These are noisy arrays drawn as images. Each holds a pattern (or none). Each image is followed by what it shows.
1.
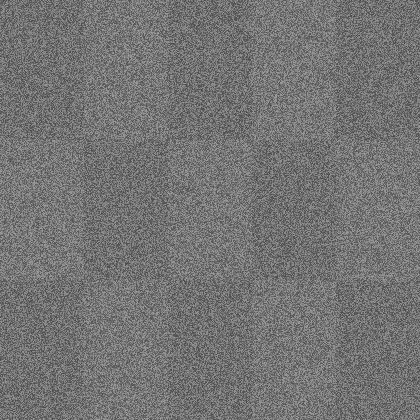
a checkerboard
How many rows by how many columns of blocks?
3 by 5
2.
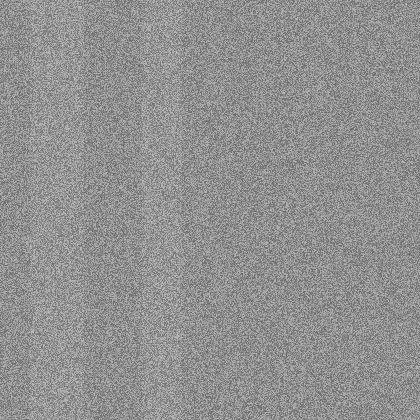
bands of columns
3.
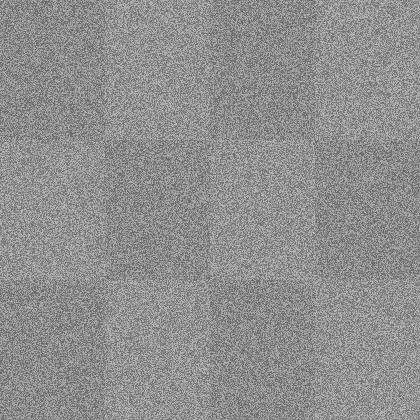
a checkerboard
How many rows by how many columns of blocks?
3 by 4
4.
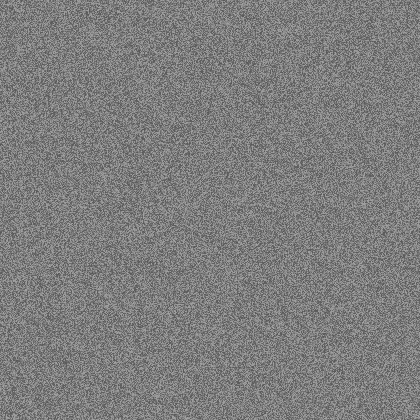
only noise
